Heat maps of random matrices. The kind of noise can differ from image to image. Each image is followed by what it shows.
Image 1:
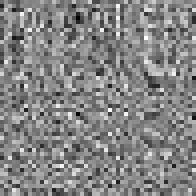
low rank plus noise
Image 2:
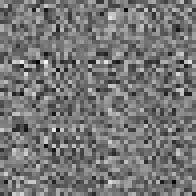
low rank plus noise
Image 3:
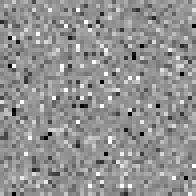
heavy tails
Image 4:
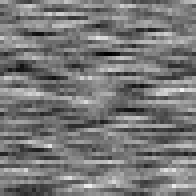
streaked along the rows
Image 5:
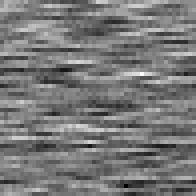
streaked along the rows
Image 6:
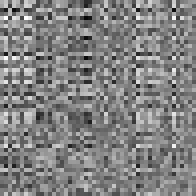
low rank plus noise
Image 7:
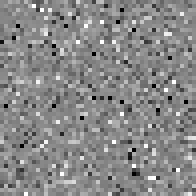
heavy tails
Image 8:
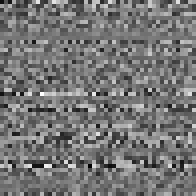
rows of uneven size
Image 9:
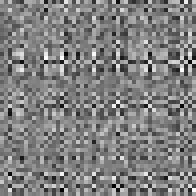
low rank plus noise
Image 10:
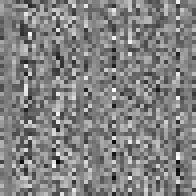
columns of uneven size
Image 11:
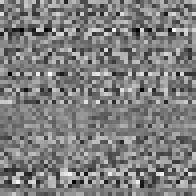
rows of uneven size
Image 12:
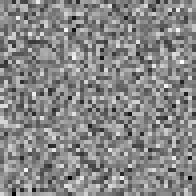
independent entries
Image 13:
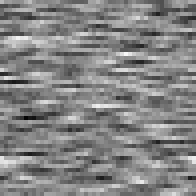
streaked along the rows
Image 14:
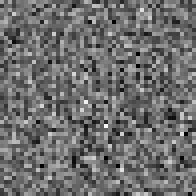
low rank plus noise
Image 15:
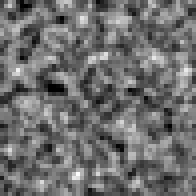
blotchy
